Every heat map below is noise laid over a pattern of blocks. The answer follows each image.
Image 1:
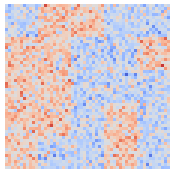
no symmetry
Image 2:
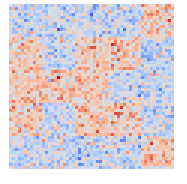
top and bottom mirror each other
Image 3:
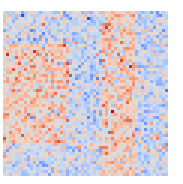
top and bottom mirror each other
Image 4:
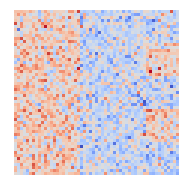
top and bottom mirror each other
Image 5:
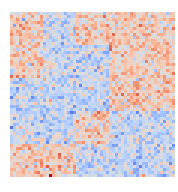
no symmetry
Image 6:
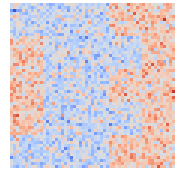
top and bottom mirror each other
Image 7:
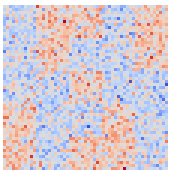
the same after a half turn
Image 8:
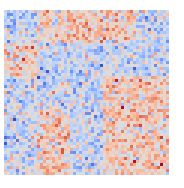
no symmetry
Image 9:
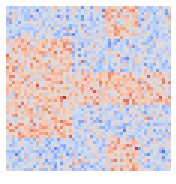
top and bottom mirror each other
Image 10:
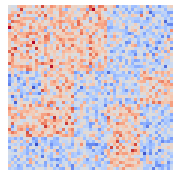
no symmetry
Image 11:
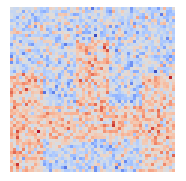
left and right mirror each other
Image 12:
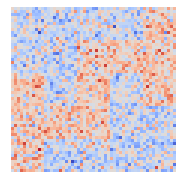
the same after a half turn
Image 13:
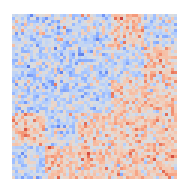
mirrored about the diagonal from the top left
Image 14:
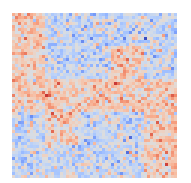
the same after a half turn
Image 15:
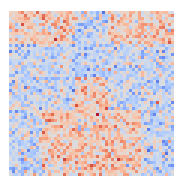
left and right mirror each other
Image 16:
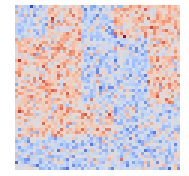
no symmetry
